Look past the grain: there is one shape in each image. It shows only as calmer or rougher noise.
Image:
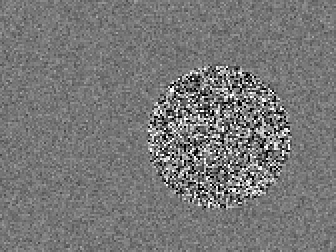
disc
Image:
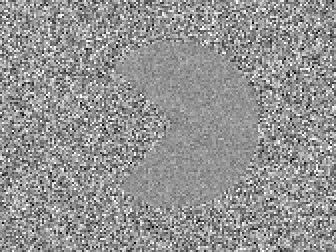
disc with a wedge cut out
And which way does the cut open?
left
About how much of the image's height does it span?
two thirds
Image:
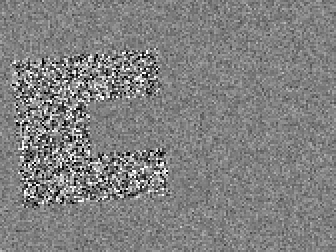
square with a notch
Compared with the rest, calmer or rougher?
rougher
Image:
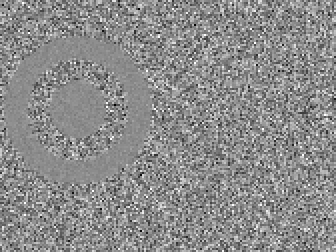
bullseye
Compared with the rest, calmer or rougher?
calmer
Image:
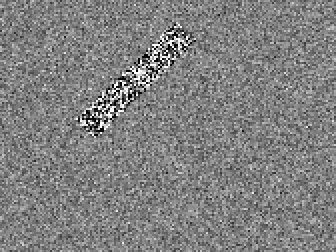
bar
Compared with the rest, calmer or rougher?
rougher
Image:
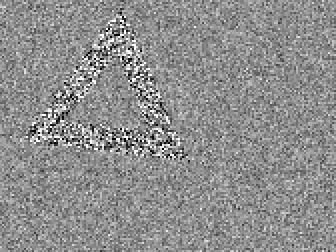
triangle frame
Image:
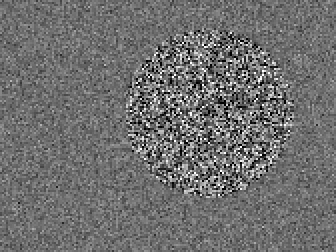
disc
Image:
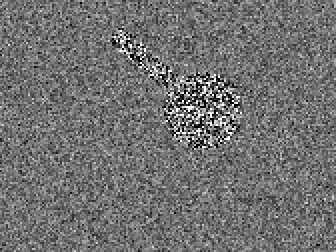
lollipop
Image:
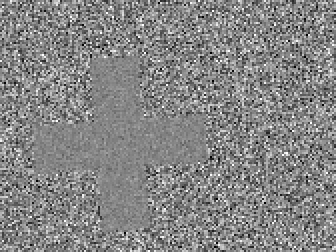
cross
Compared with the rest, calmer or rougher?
calmer
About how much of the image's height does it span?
two thirds
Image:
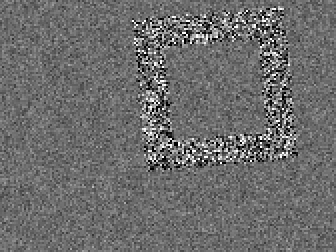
square frame
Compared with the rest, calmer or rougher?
rougher
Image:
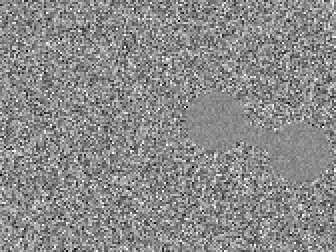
dumbbell
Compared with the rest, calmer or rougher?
calmer
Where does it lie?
middle right
